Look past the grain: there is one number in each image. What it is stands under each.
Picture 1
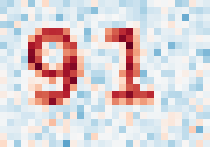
91
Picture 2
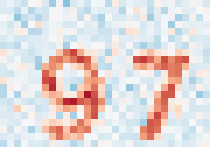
97
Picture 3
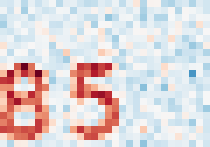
85
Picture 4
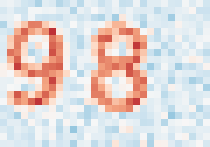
98
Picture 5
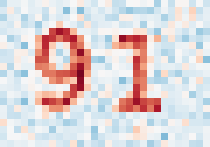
91
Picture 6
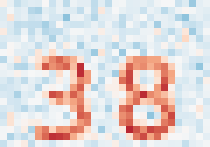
38
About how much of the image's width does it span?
two thirds
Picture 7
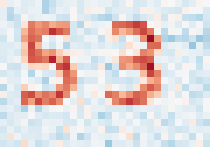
53
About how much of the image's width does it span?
two thirds
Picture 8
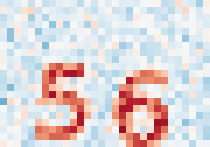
56
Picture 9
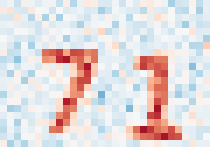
71
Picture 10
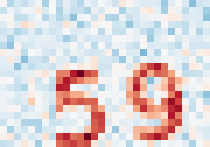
59
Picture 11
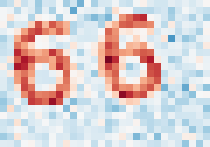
66
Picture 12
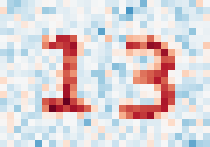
13
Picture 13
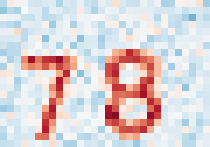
78
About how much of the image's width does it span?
two thirds
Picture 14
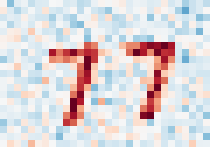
77
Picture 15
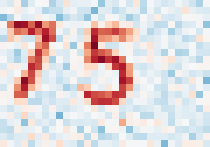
75
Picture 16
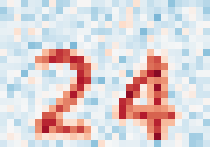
24
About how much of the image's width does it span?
two thirds
